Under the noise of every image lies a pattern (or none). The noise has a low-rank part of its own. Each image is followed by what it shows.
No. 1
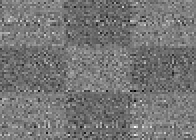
a checkerboard
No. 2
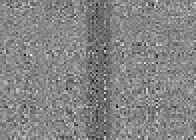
one band of columns
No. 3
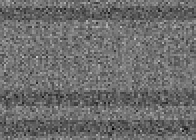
bands of rows
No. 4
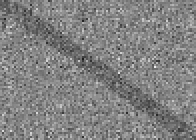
a diagonal band
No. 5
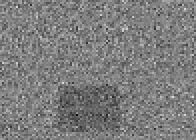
one block
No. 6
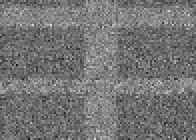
bands of rows crossing bands of columns
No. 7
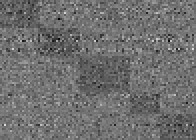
blocks along the diagonal
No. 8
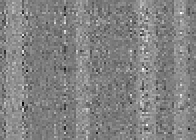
bands of columns
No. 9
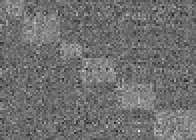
blocks along the diagonal
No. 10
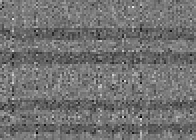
bands of rows
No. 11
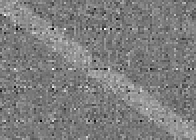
a diagonal band
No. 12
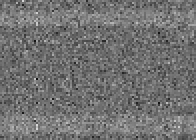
bands of rows
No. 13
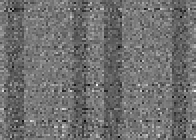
bands of columns
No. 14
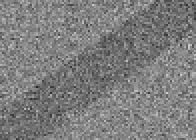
a diagonal band
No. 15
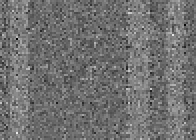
bands of columns
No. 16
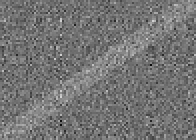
a diagonal band
